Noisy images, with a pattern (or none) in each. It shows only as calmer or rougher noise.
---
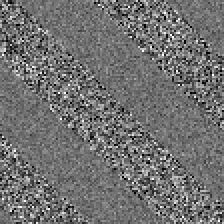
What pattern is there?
diagonal stripes
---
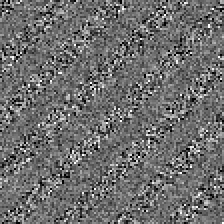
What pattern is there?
diagonal stripes
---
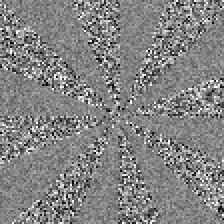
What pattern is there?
spokes from one point
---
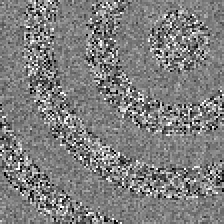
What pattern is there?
rings round one point
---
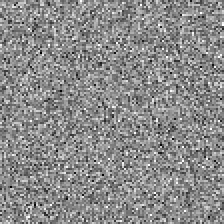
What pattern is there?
only noise
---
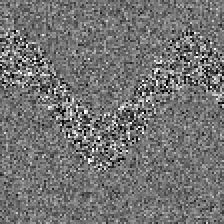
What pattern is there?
a wavy band
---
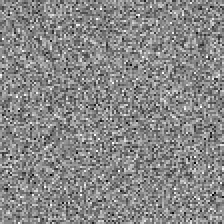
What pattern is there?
only noise
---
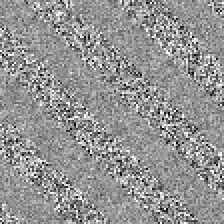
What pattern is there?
diagonal stripes
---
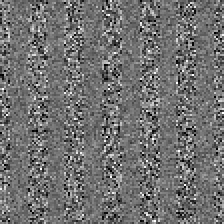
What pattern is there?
vertical stripes
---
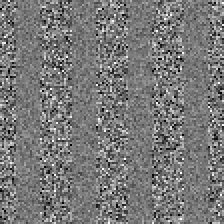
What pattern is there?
vertical stripes
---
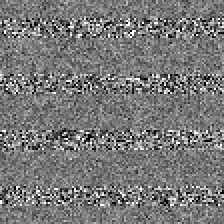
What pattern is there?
horizontal stripes
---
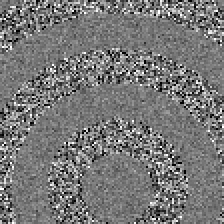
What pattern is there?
rings round one point
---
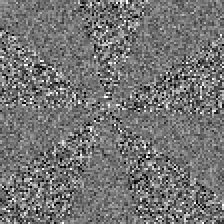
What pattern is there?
spokes from one point
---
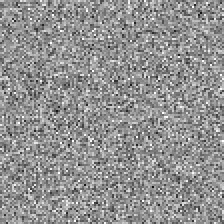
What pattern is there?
only noise
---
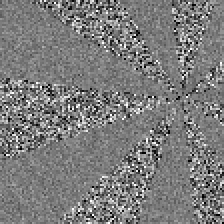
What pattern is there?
spokes from one point
